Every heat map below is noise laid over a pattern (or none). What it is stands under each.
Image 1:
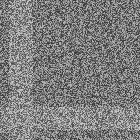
bands of rows crossing bands of columns
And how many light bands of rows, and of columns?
1 and 1
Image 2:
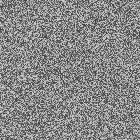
only noise
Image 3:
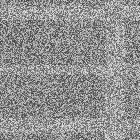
bands of rows crossing bands of columns
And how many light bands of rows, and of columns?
3 and 1
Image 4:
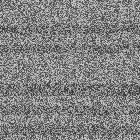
bands of rows
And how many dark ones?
5
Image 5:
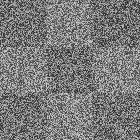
a checkerboard
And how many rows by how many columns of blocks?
3 by 3
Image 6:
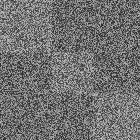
blocks along the diagonal
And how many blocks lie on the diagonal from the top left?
3
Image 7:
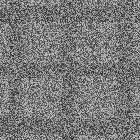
bands of rows crossing bands of columns
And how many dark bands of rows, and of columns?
3 and 3
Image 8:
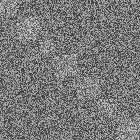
blocks along the diagonal
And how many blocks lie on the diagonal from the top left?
7
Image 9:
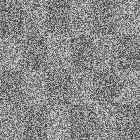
a checkerboard
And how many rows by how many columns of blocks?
4 by 6
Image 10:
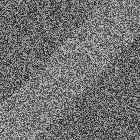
a diagonal band
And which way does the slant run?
bottom left to top right
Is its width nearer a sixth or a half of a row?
a half
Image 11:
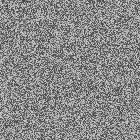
only noise
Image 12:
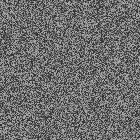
only noise
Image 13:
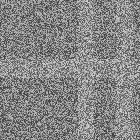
bands of rows crossing bands of columns
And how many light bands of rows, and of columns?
1 and 2
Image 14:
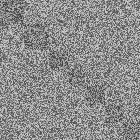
blocks along the diagonal
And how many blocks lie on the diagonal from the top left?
7
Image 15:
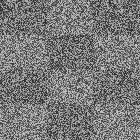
a checkerboard
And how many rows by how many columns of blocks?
4 by 3
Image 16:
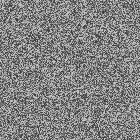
only noise
